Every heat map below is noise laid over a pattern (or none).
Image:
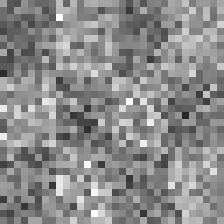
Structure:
a checkerboard
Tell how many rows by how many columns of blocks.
3 by 4
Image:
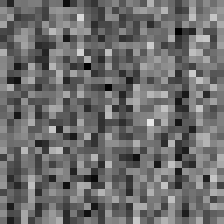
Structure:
bands of columns
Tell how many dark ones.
6
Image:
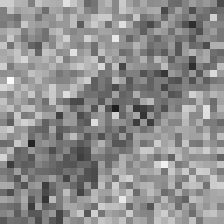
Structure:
a diagonal band
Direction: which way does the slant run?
bottom left to top right
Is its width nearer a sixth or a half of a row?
a half
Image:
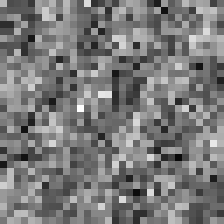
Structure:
a checkerboard
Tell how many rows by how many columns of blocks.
4 by 6
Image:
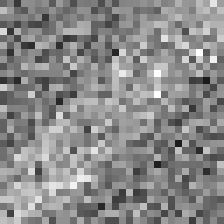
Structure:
a diagonal band
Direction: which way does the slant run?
bottom left to top right
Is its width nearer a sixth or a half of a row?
a half
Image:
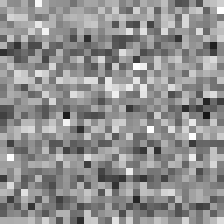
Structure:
bands of rows
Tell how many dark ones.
5
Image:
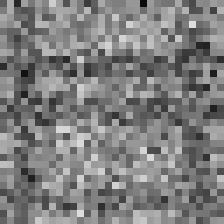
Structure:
bands of rows crossing bands of columns
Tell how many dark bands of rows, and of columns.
3 and 2
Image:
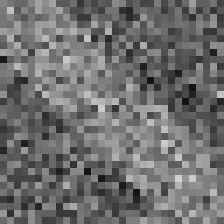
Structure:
a diagonal band
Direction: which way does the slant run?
top left to bottom right
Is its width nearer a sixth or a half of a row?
a half
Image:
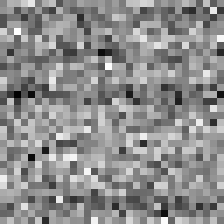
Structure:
bands of rows
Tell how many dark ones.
4
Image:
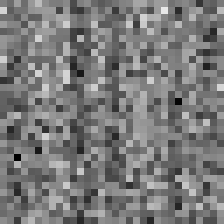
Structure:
bands of columns
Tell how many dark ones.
5
